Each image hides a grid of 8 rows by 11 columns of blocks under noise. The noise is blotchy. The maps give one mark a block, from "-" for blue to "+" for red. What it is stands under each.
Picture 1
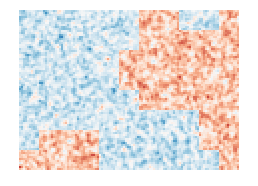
------++--+
------+++++
-----++++++
-----++++++
------+++++
---------++
-+++-----++
++++------+
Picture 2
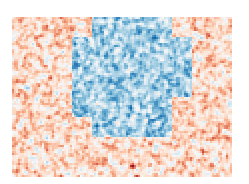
++++----+++
+++------++
+++------++
+++------++
+++-----+++
++++----+++
+++++++++++
+++++++++++
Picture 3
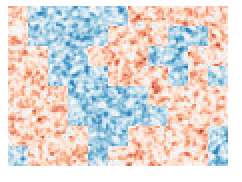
+-----+++++
+----+++--+
++--+++--++
++---+++-+-
+++----++++
+++-----+++
++++--++++-
-+++-+++++-
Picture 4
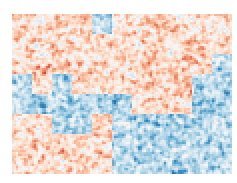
++++-++++++
+++++++++++
++++++++++-
-+-++++++--
------+++--
++--+------
+++++------
+++++------
